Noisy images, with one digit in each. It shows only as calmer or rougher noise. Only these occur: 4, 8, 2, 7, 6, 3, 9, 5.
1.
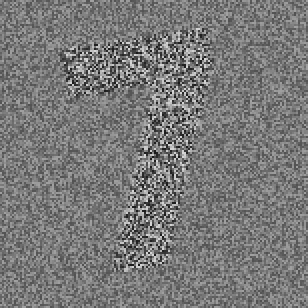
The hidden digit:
7
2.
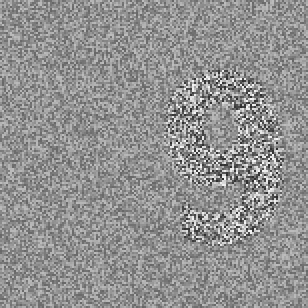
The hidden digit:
9
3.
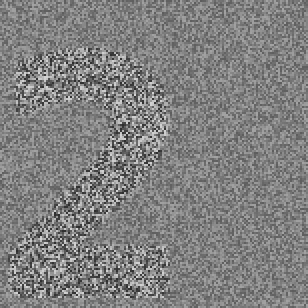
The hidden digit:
2
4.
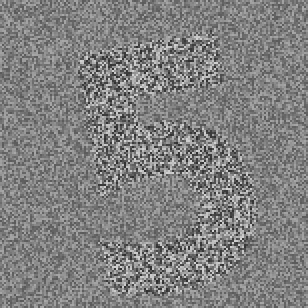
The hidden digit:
5
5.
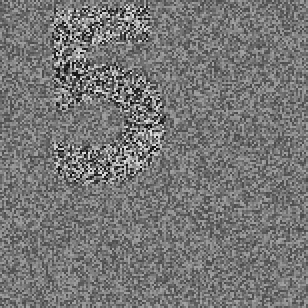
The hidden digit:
5
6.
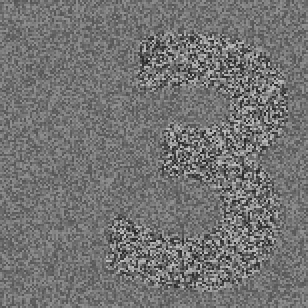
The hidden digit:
3
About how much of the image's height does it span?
nearly all
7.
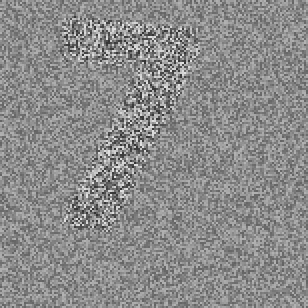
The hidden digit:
7
